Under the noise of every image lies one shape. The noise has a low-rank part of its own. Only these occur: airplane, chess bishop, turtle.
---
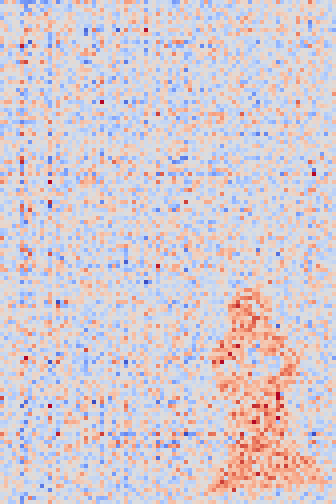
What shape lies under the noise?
chess bishop
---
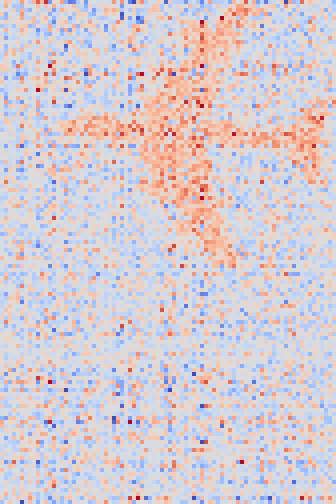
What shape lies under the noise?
airplane
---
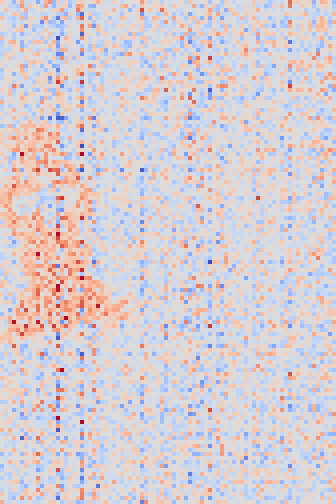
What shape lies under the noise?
chess bishop
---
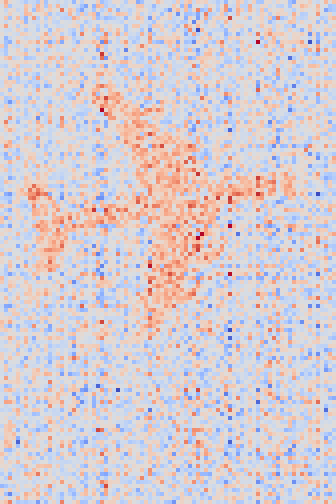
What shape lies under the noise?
airplane
